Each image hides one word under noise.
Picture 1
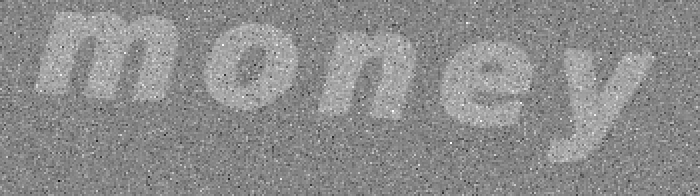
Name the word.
money
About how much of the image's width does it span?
nearly all
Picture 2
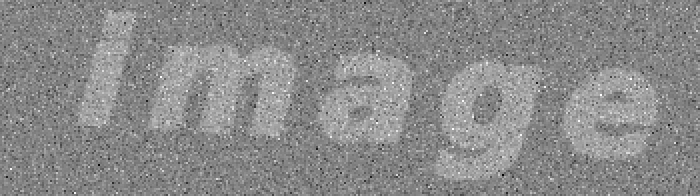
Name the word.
image
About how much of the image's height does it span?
nearly all
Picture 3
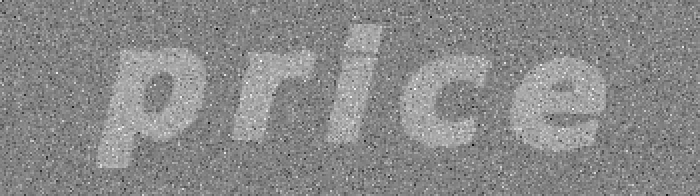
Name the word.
price
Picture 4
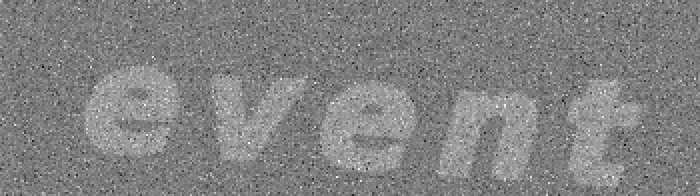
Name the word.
event
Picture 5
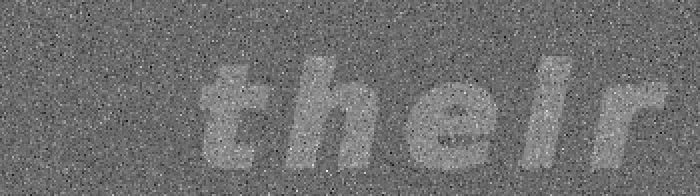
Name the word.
their
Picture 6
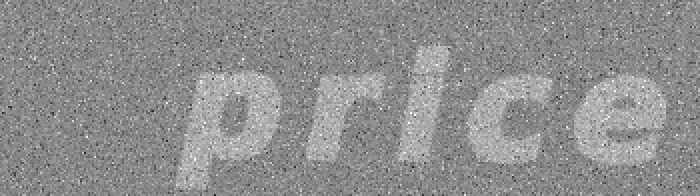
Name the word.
price
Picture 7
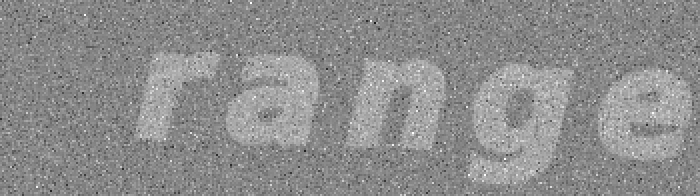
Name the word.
range
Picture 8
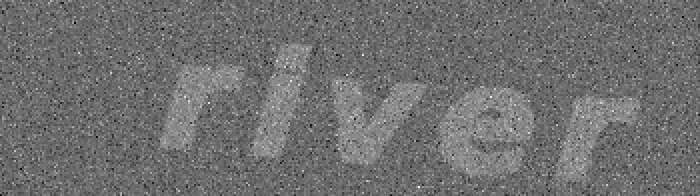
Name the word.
river
